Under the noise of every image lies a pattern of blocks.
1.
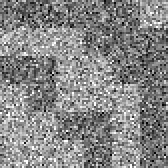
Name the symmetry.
mirrored about the diagonal from the bottom left
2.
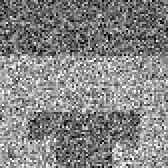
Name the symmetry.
left and right mirror each other
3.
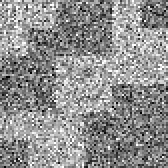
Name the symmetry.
mirrored about the diagonal from the top left
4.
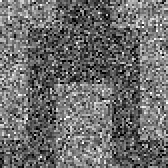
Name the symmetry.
left and right mirror each other
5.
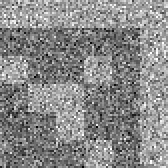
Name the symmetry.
mirrored about the diagonal from the bottom left
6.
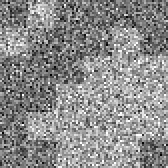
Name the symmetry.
mirrored about the diagonal from the top left
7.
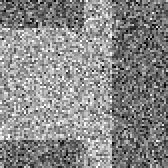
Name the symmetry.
top and bottom mirror each other
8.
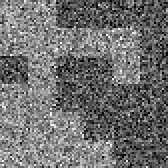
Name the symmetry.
no symmetry
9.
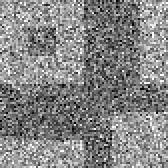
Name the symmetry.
mirrored about the diagonal from the top left
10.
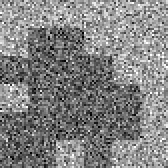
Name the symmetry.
mirrored about the diagonal from the bottom left
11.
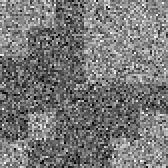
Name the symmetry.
mirrored about the diagonal from the bottom left
